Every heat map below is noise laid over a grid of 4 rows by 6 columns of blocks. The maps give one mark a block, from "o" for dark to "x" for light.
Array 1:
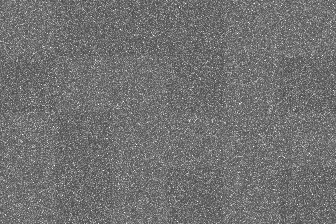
x o o o x x
o x x o x o
x o x x x x
x o x o x o
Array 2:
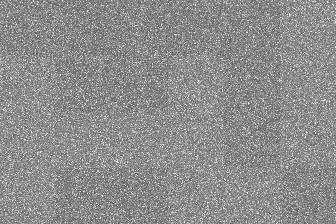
o o o o o x
x o o x o x
x x x x o x
x o o x x o
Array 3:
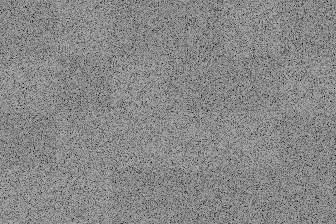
o x o o x o
x o x o o x
o x x x x o
x x o o o o
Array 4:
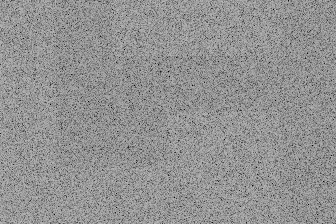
x o x x x o
x o o o o o
x o o x x o
x x x x x o
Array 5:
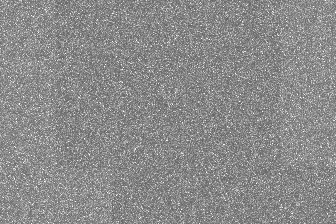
x o o o o x
x o o o o x
x o o o o x
x x o o o o
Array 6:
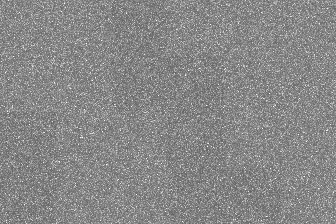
x x o x x x
x x o o x x
o x x o x x
o x x o o x
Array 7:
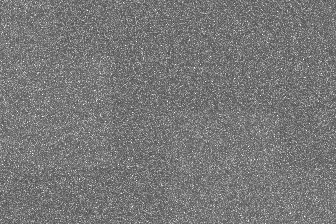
x o o o o o
x x o o o o
x x o x x o
o o o x x x
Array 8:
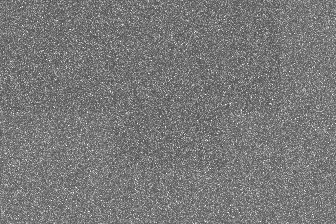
o o o o o x
o o o o o x
x x o o x x
x x x x x x
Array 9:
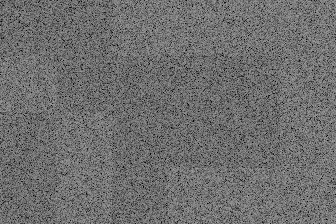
o o x x x x
x o o o o x
o x o o o x
o x o x x x
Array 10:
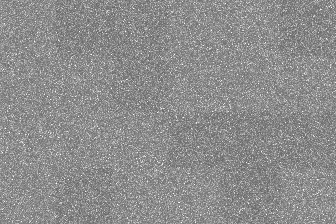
x o o x x o
x x o x x x
x x x o o o
x o x x o x
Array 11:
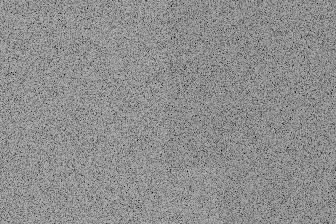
x x x o o o
x x x o o o
x x x o o o
x x x x o o
